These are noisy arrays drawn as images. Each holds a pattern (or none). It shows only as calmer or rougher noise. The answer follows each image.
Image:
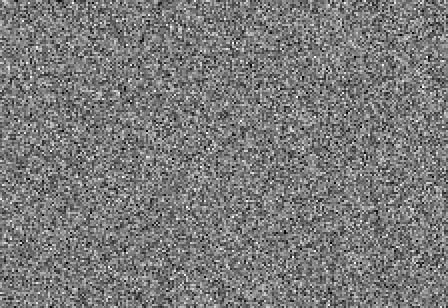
only noise
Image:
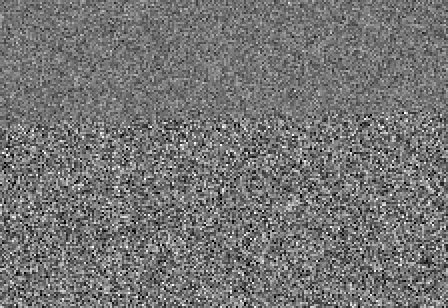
a sharp edge
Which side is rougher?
bottom
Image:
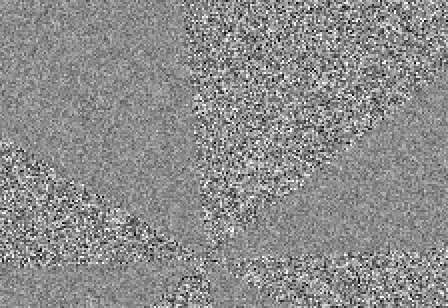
spokes from one point
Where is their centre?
bottom middle
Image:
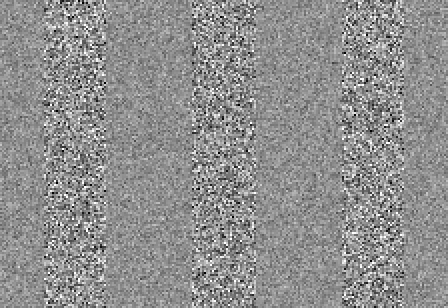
vertical stripes
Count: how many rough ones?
3
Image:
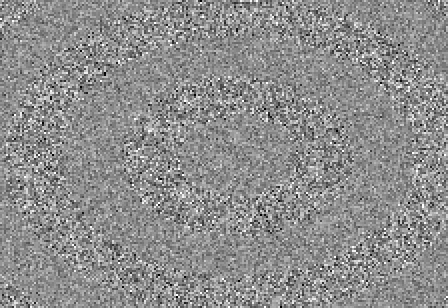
rings round one point
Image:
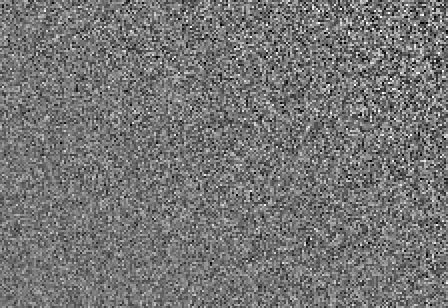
a smooth slope
